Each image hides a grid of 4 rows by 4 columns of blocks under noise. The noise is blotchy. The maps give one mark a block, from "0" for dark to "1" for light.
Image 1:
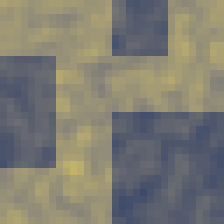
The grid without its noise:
1101
0111
0100
1100
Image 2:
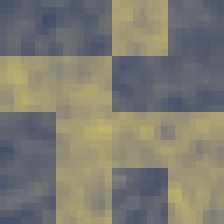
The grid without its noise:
0010
1100
0111
0101
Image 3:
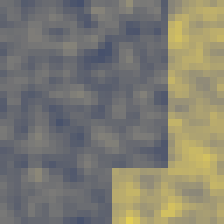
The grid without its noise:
0001
0001
0001
0011
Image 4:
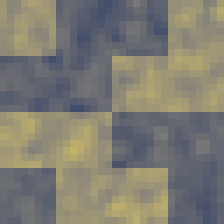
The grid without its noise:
1001
0011
1100
0110
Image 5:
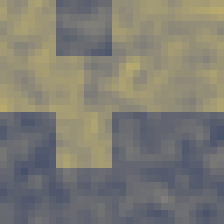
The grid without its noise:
1011
1111
0100
0000
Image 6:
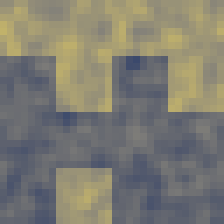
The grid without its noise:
1111
0101
0000
0100
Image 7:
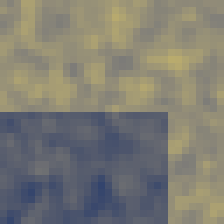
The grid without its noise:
1111
1111
0001
0001
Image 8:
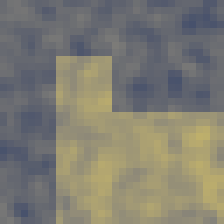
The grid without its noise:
0000
0100
0111
0111
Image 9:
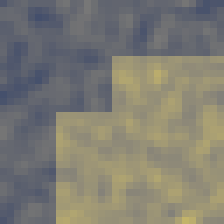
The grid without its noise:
0000
0011
0111
0111
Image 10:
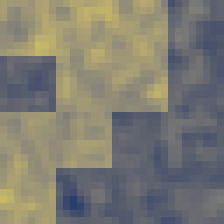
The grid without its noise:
1110
0110
1100
1000
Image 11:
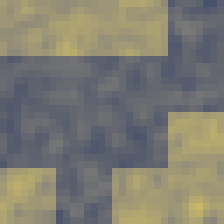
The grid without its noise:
1110
0000
0001
1011
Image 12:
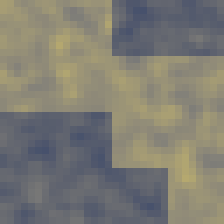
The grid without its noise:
1100
1111
0011
0001
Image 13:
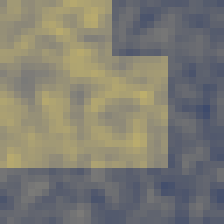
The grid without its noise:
1100
1110
1110
0000
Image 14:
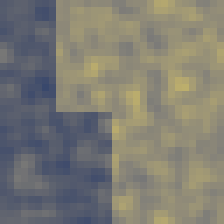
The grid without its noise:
0111
0111
0011
0011
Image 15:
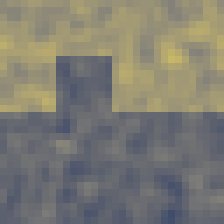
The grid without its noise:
1111
1011
0000
0000
